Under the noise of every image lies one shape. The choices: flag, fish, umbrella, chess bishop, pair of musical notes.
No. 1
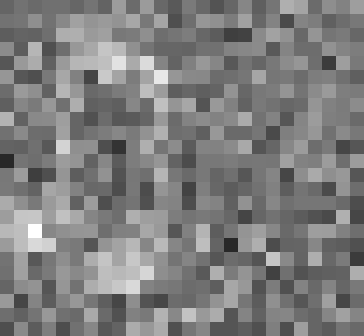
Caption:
light pair of musical notes
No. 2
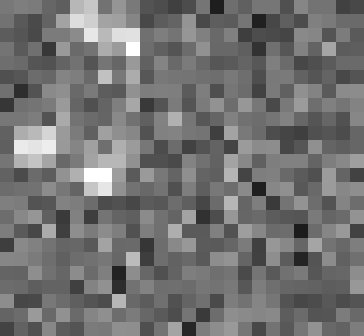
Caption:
light pair of musical notes
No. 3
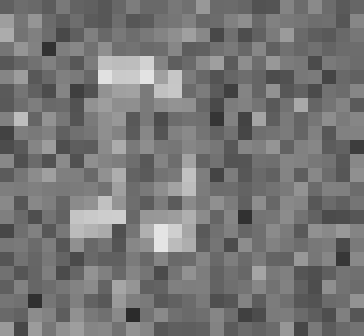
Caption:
light pair of musical notes
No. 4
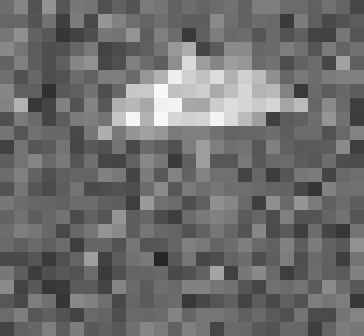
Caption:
light umbrella
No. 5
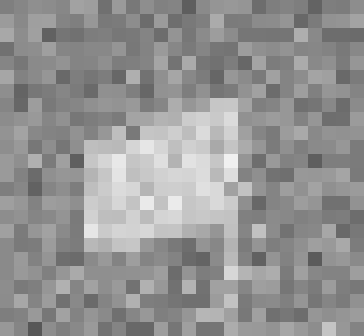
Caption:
light flag
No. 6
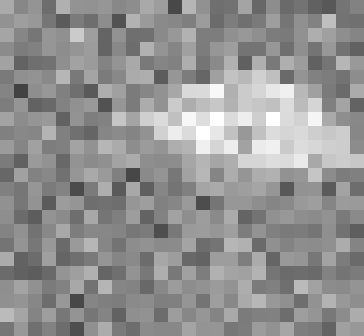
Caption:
light umbrella
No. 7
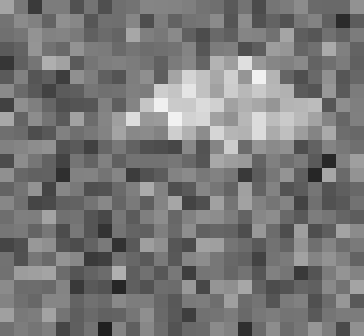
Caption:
light umbrella
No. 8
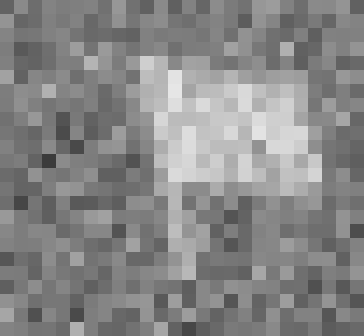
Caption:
light flag
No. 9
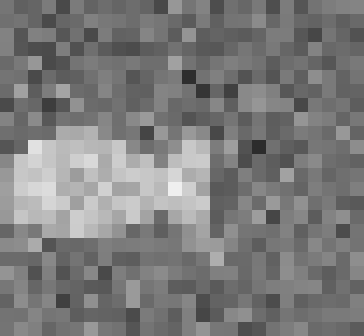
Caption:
light fish
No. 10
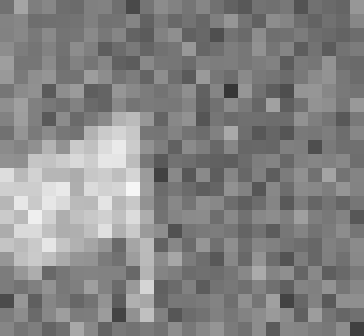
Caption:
light flag
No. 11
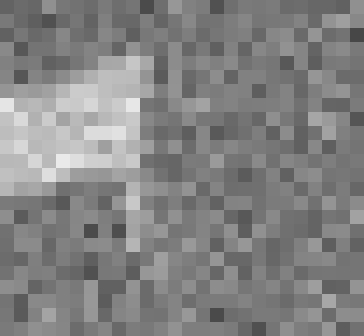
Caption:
light flag
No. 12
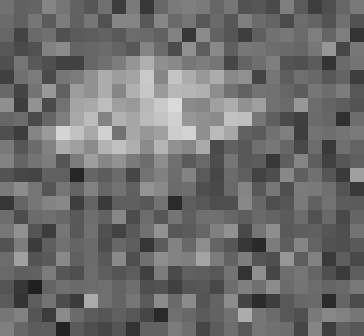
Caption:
light umbrella
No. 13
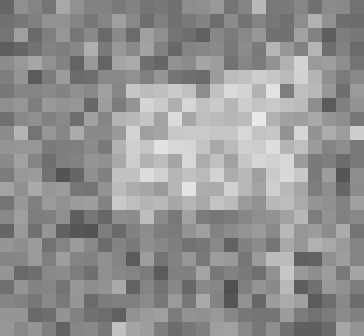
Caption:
light flag
